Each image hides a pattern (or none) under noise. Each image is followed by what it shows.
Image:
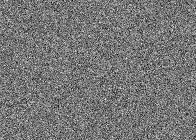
only noise
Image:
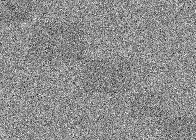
blocks along the diagonal
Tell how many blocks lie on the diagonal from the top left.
5
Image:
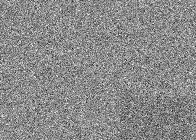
one block
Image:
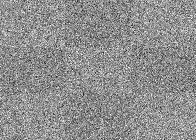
a checkerboard
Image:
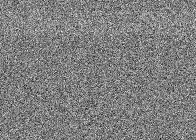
one band of rows
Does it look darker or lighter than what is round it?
lighter
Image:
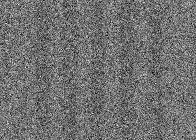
bands of columns
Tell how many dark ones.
5
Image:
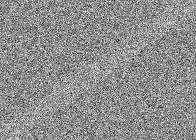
a diagonal band
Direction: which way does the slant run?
bottom left to top right
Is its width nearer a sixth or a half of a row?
a sixth
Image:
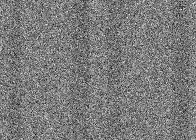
bands of columns
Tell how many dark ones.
4
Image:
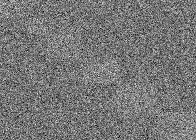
blocks along the diagonal
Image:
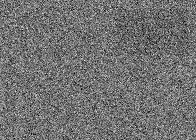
one block
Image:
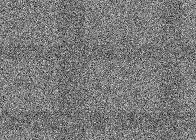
bands of rows crossing bands of columns
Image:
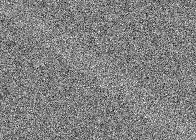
a diagonal band
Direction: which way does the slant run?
top left to bottom right
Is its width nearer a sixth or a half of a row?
a sixth
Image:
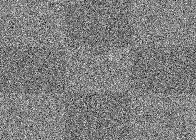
a checkerboard
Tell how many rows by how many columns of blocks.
3 by 3
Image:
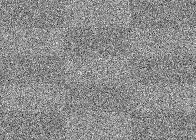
a checkerboard
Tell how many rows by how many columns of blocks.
5 by 3
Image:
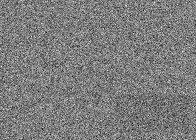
one block
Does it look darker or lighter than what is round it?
darker
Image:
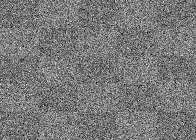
a checkerboard
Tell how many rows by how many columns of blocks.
5 by 5
